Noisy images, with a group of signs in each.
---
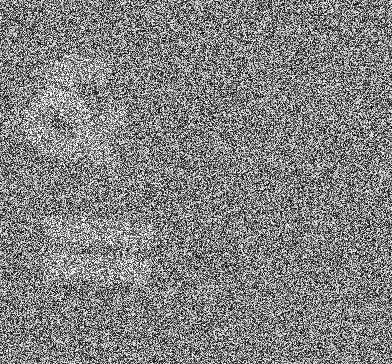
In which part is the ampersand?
top left
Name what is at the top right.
nothing
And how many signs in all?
2
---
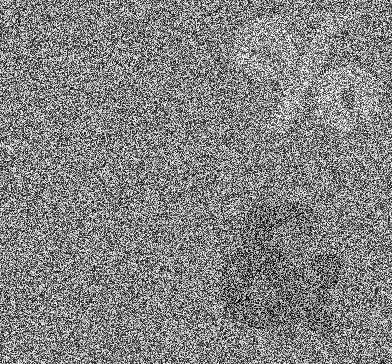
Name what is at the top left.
nothing
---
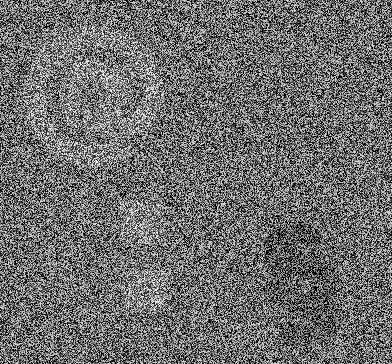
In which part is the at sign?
top left
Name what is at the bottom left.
colon
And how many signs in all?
3
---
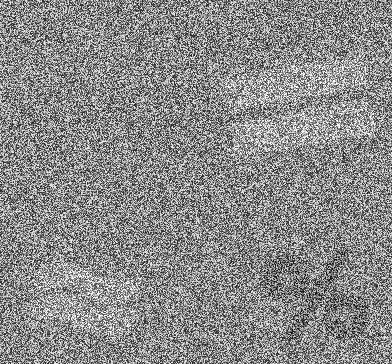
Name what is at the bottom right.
percent sign
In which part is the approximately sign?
bottom left
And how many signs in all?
3
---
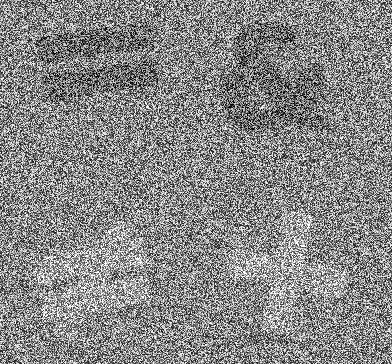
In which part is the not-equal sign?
bottom left
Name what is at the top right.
ampersand
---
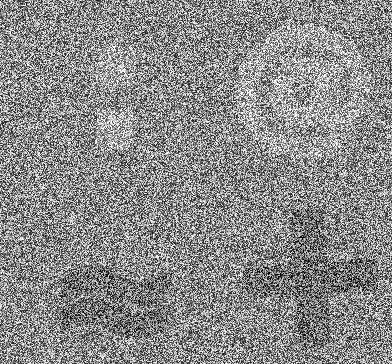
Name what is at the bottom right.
plus sign
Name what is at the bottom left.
approximately sign
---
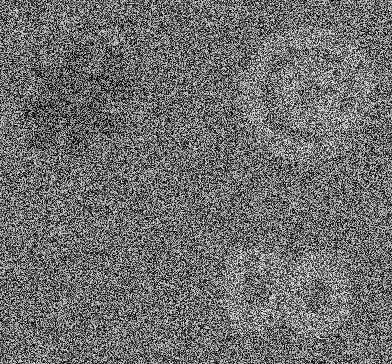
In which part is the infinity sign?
bottom right
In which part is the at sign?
top right
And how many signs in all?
3
